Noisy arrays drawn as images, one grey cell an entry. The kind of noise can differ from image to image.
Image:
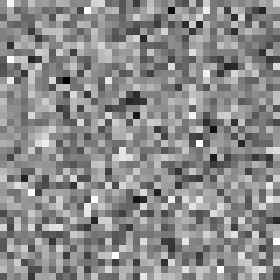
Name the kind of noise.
independent entries
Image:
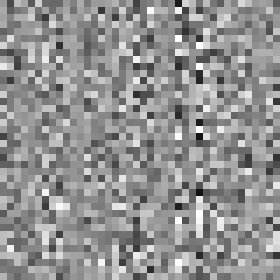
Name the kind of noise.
columns of uneven size
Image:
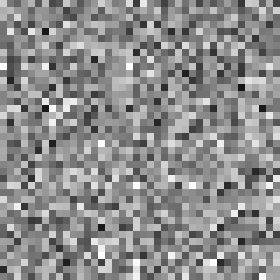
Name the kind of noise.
low rank plus noise
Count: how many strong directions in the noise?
five to eight
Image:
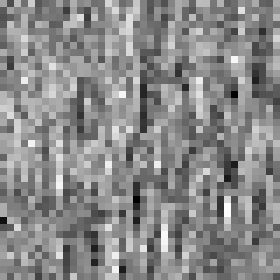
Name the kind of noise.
streaked along the columns
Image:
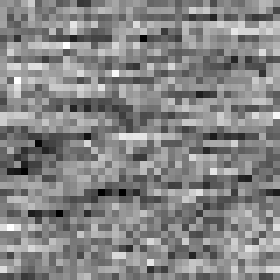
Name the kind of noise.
streaked along the rows
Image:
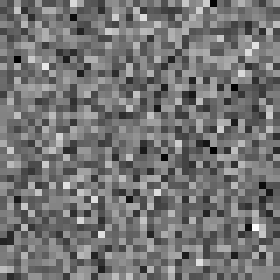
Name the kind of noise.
independent entries
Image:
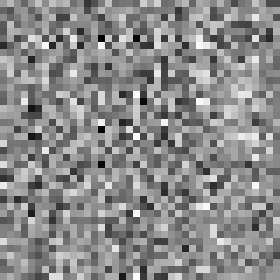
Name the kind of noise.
low rank plus noise
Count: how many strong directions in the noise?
three or four
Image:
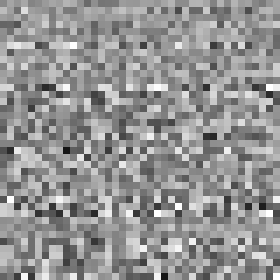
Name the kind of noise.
rows of uneven size
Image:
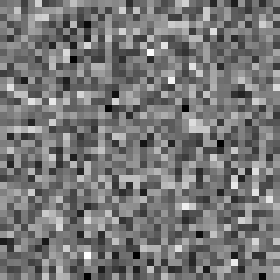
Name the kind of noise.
independent entries
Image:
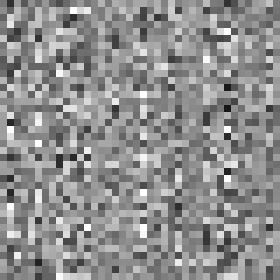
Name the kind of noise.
columns of uneven size
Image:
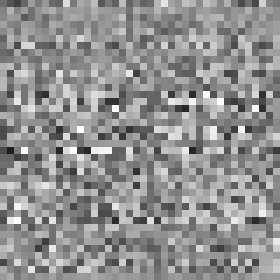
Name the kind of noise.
rows of uneven size
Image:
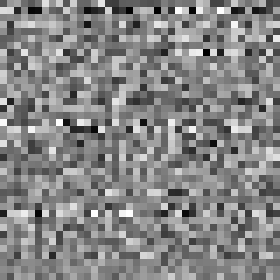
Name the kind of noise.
rows of uneven size
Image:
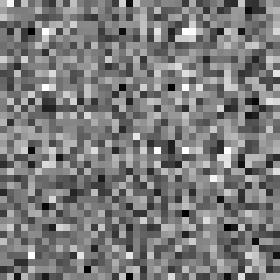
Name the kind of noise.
low rank plus noise
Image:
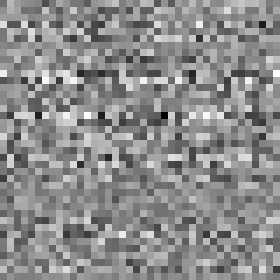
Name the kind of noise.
rows of uneven size
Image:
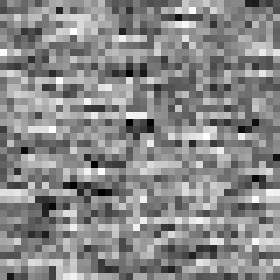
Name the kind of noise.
streaked along the rows
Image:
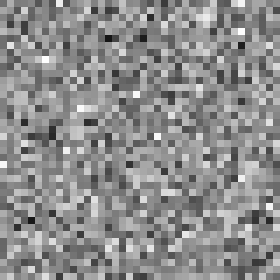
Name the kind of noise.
independent entries
